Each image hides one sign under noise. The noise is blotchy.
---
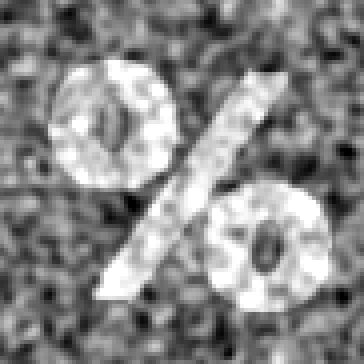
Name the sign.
percent sign
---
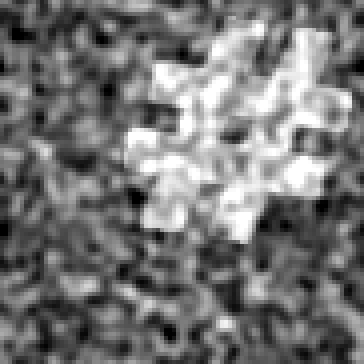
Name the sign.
hash sign
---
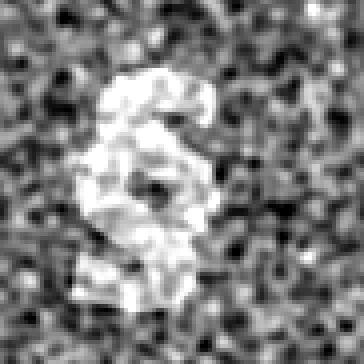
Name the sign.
section sign
